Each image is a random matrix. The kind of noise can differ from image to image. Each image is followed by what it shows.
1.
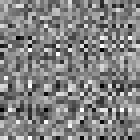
low rank plus noise
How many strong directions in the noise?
one
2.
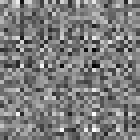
low rank plus noise
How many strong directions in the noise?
one
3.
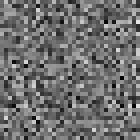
low rank plus noise
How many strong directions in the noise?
three or four
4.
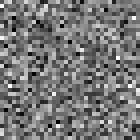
independent entries
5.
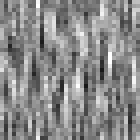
streaked along the columns
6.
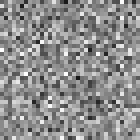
low rank plus noise
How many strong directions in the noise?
five to eight
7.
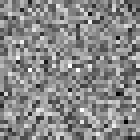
independent entries
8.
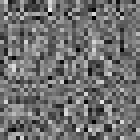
low rank plus noise
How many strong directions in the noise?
two
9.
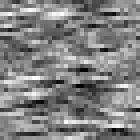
streaked along the rows
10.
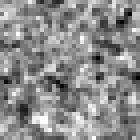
blotchy
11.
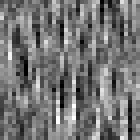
streaked along the columns
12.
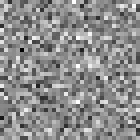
low rank plus noise
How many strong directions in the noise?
five to eight
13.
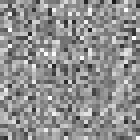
low rank plus noise
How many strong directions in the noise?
five to eight
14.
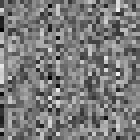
columns of uneven size
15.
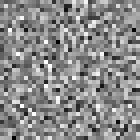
independent entries
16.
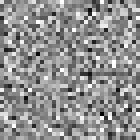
independent entries
